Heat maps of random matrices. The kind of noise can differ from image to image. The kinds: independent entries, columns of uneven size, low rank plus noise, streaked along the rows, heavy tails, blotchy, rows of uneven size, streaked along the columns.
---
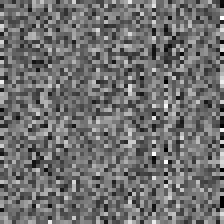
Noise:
columns of uneven size
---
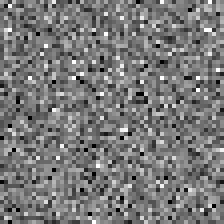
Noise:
heavy tails
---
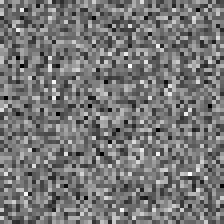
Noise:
independent entries
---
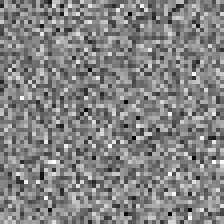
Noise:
independent entries
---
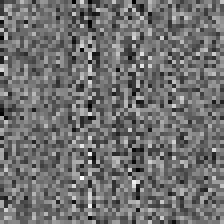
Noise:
columns of uneven size
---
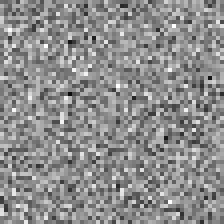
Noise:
independent entries
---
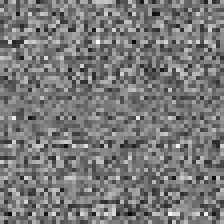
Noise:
rows of uneven size
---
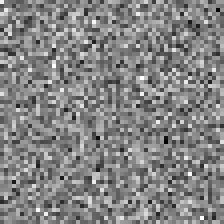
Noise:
independent entries
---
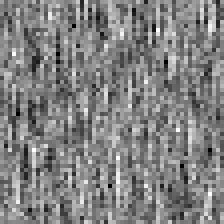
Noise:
streaked along the columns
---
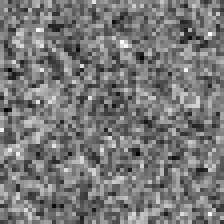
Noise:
blotchy
